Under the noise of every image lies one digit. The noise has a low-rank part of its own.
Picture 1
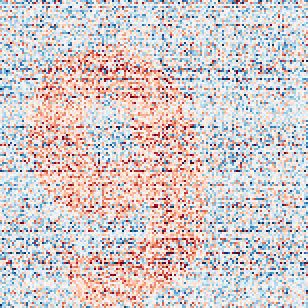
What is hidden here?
red 9
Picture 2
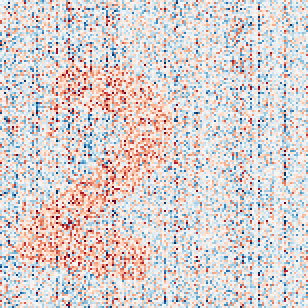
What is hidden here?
red 2
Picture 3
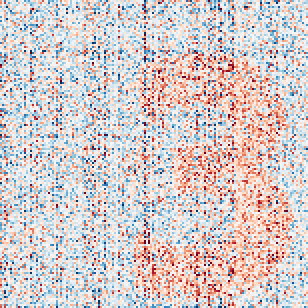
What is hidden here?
red 3
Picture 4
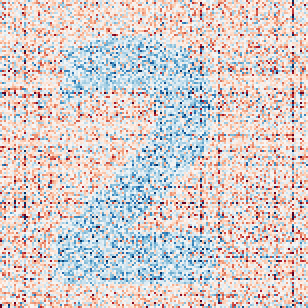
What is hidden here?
blue 2
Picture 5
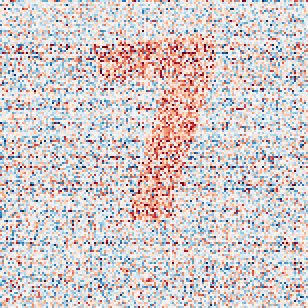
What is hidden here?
red 7
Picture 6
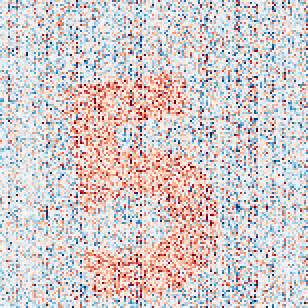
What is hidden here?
red 5
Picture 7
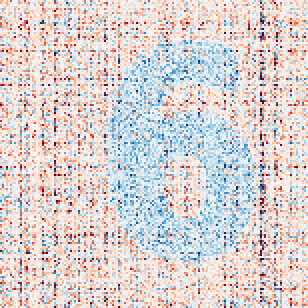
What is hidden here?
blue 6
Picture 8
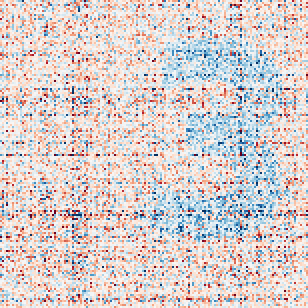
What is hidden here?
blue 3
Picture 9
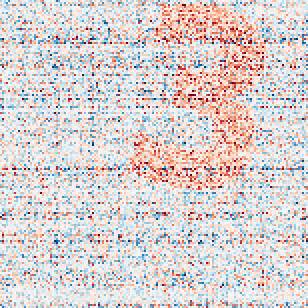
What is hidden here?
red 3
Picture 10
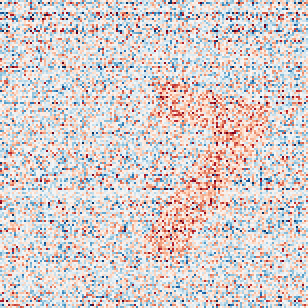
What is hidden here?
red 7
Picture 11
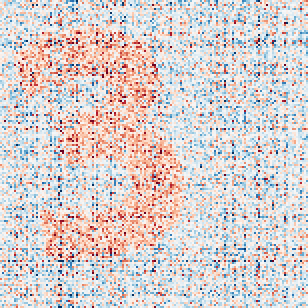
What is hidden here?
red 3
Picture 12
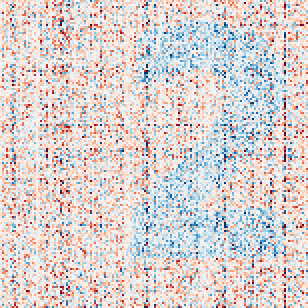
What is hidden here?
blue 2
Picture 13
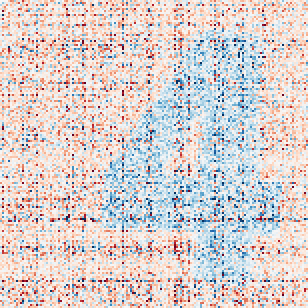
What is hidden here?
blue 4
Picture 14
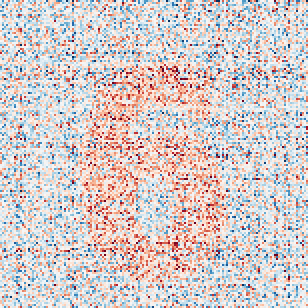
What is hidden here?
red 6
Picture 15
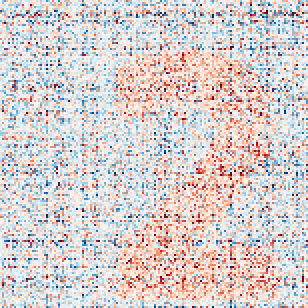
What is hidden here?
red 2
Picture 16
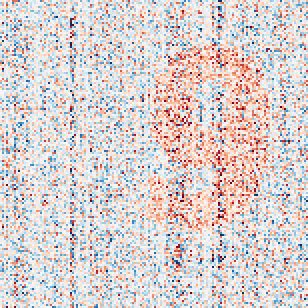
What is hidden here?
red 9
